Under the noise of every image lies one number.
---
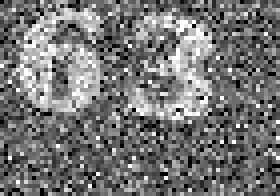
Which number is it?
63
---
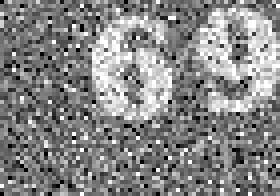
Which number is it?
69
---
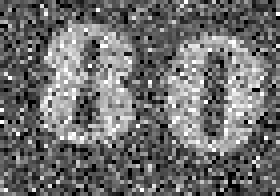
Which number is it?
80
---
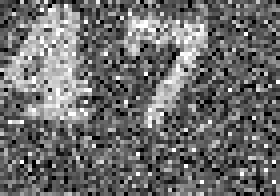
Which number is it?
47
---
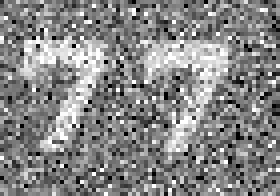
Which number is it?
77
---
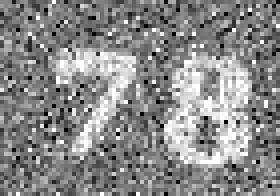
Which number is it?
78
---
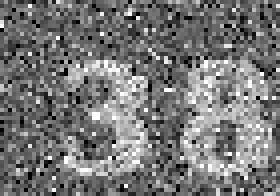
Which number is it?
38
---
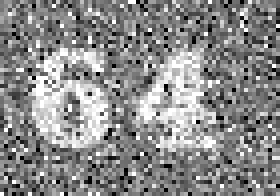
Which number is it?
64
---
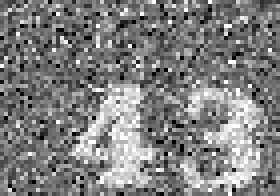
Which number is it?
43
